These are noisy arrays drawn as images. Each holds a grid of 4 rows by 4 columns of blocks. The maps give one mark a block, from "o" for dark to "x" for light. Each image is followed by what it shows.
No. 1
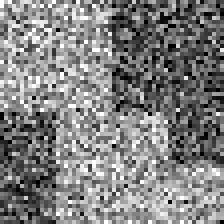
xxoo
xxoo
oxxo
oxxx
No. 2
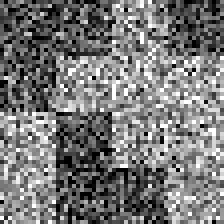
ooxo
oxxx
xoxx
xoox
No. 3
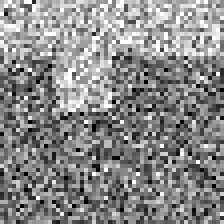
xxxx
oxoo
oooo
oooo
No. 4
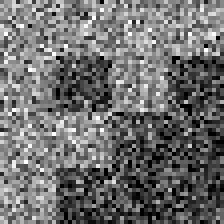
xxxx
xoxo
xxoo
xooo
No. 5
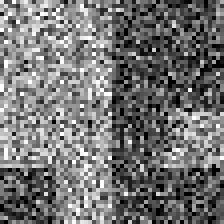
xxoo
xxoo
xxox
oxoo
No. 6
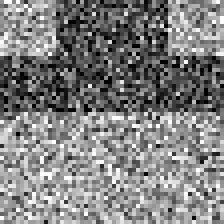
xoox
oooo
xxxx
xxxx
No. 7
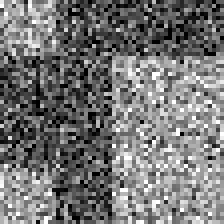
xooo
ooxx
ooxx
xoxx
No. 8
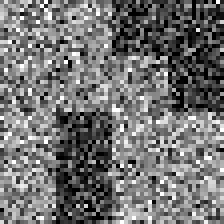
xxoo
xxxo
xoxx
xoxx
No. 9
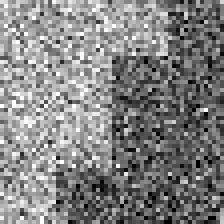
xxxo
xxoo
xxoo
xooo
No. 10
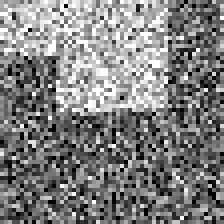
xxxo
oxxo
oooo
oooo
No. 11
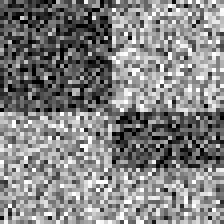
ooxx
ooxx
xxoo
xxxx
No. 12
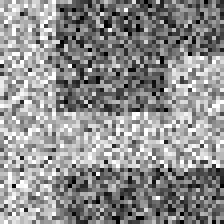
xooo
xoox
xxxx
xooo
